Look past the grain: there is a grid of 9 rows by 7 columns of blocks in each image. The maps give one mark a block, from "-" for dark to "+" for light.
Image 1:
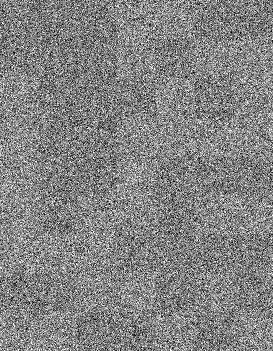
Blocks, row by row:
- - - + + - -
- - - + - + +
+ - - - + - +
+ - - + + + +
+ - - + - - -
+ - + + - + +
+ + + - - - -
- - + + - + -
+ + - - + - +
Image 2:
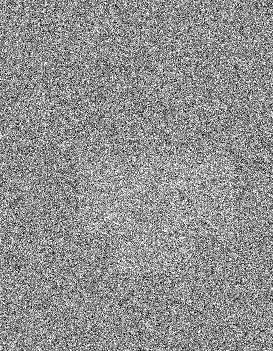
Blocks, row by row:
- - - - - - -
- - - - - - -
- - - - - - -
- - - - - - -
- - + + + + -
- - + + + + -
- - - + + - -
- - - - - - -
- - - - - - -
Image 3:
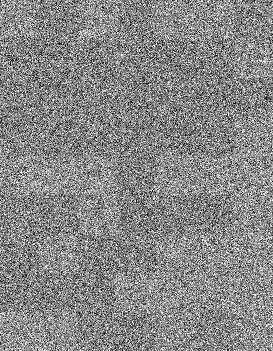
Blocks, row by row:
+ - + - + + -
- - - - - - +
- - - - - - -
- - - - - - +
+ + + - + + +
- - + - - - +
- + - - + + +
- - - + + + +
+ + - - + - +
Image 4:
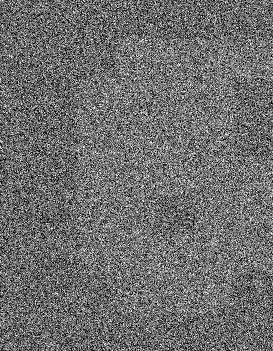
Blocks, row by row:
- - - - - - -
- - - + + + +
- - + + + + -
- - + + + + -
- - + + + + +
- - + + - + +
- - + + + + +
- - - + + + -
- - - - - - -
